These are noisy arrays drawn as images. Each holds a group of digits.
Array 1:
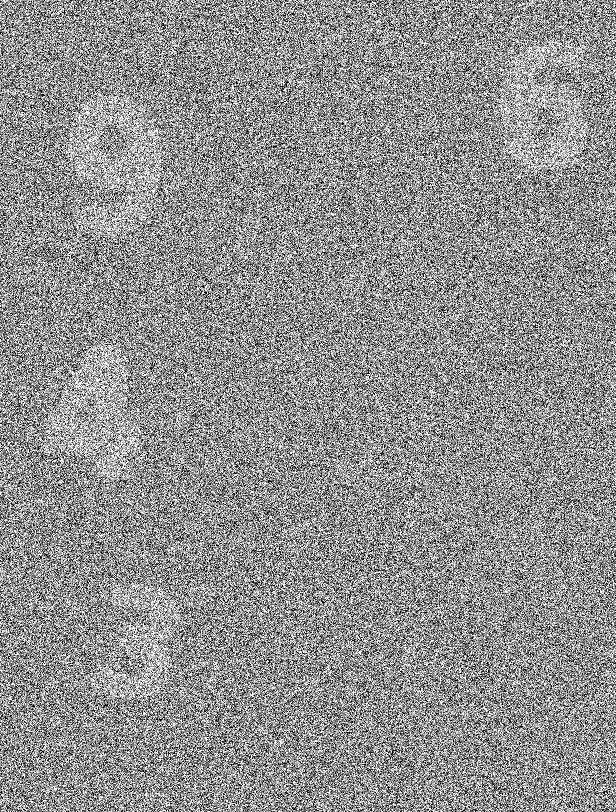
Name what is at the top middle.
nothing
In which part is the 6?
top right
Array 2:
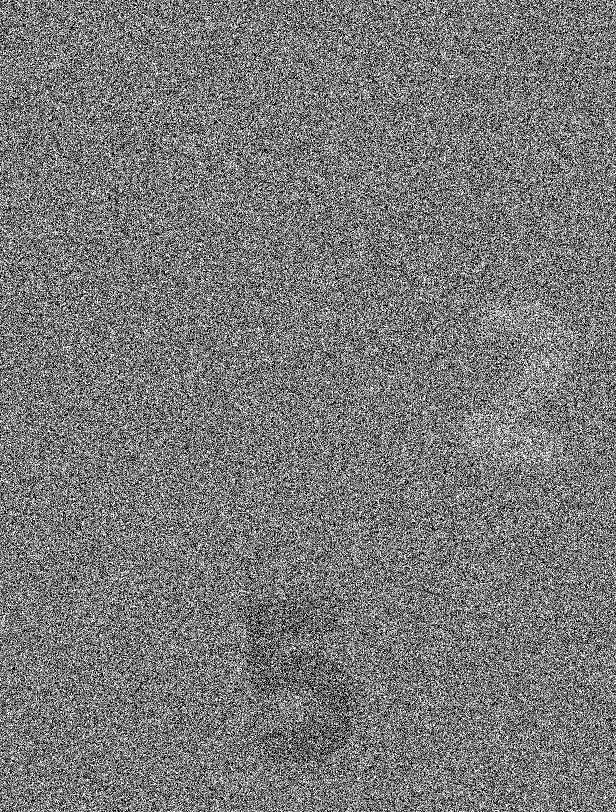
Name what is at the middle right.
2
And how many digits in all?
2
